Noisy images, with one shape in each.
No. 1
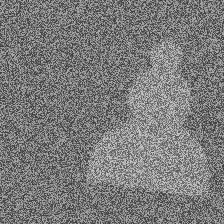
chess pawn
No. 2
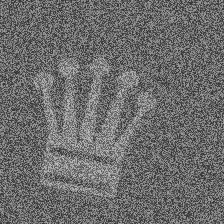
chess queen
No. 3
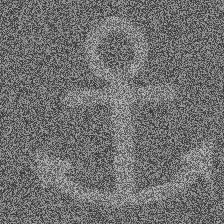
anchor
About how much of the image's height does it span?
nearly all
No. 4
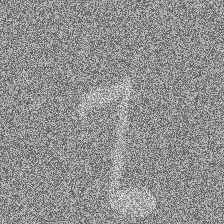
musical note
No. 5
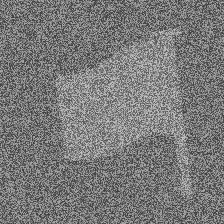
flag
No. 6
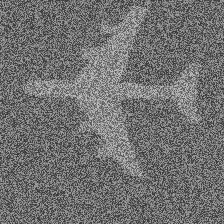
airplane
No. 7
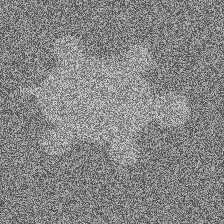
turtle
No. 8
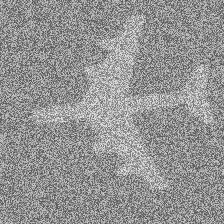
airplane
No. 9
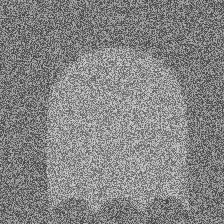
ghost
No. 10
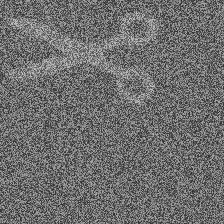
pair of scissors
